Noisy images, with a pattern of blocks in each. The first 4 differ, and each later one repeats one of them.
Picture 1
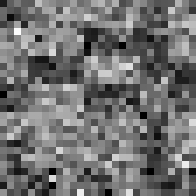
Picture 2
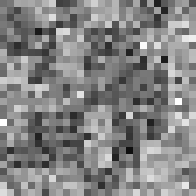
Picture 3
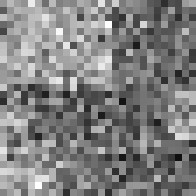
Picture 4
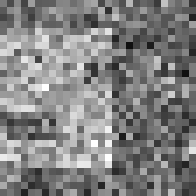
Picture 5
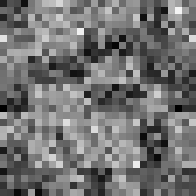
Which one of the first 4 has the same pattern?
1
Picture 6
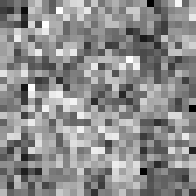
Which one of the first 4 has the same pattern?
1
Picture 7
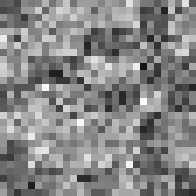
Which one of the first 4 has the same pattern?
1
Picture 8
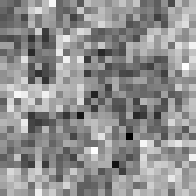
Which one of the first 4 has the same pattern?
2
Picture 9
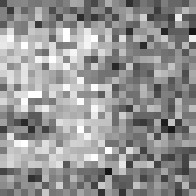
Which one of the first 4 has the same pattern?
4
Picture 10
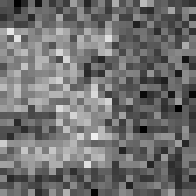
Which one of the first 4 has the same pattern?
4
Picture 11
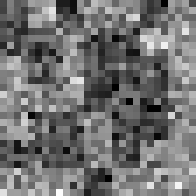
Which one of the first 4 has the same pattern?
2
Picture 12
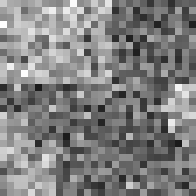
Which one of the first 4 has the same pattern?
3
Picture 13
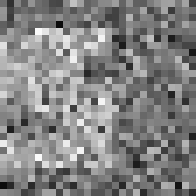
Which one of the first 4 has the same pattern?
4
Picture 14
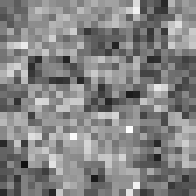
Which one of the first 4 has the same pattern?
1
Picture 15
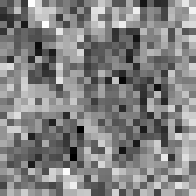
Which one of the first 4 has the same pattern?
2
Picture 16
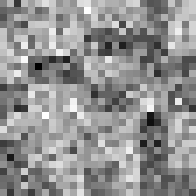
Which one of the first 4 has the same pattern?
1
